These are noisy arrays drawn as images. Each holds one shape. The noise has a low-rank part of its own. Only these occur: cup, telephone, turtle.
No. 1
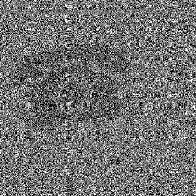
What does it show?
dark telephone
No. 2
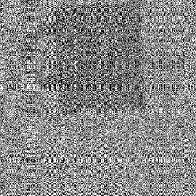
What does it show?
dark cup
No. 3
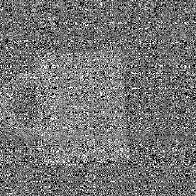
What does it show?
light cup
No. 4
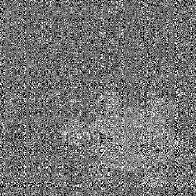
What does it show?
light turtle
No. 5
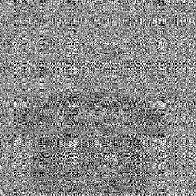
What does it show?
dark telephone
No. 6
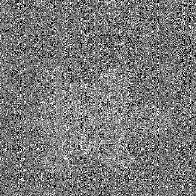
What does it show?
light turtle
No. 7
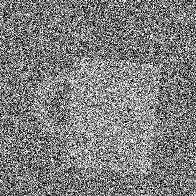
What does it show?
light cup
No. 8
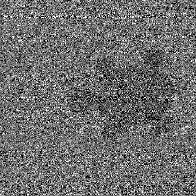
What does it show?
dark turtle
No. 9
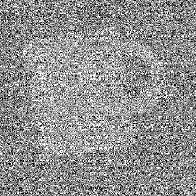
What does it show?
light cup
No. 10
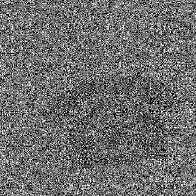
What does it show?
dark telephone
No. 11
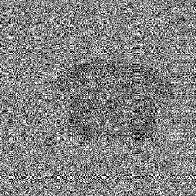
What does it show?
dark telephone
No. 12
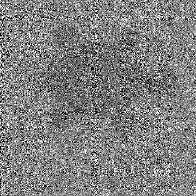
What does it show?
dark turtle
